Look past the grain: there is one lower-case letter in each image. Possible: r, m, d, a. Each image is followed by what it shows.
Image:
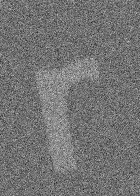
r
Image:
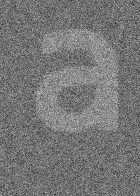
a
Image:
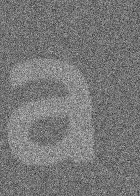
a
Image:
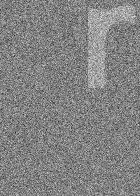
r
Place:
top right
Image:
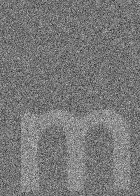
m
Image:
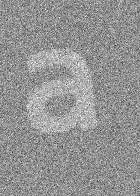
a
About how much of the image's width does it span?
half
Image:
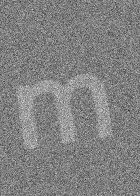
m
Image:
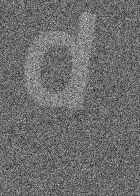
d
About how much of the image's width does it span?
half
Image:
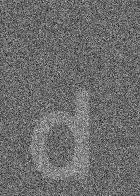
d
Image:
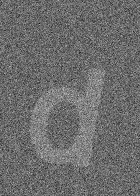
d
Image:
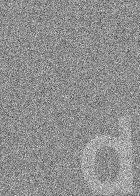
d
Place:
bottom right
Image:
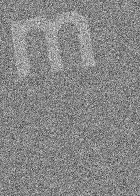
m
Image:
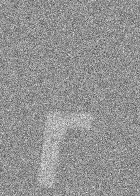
r
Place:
bottom middle
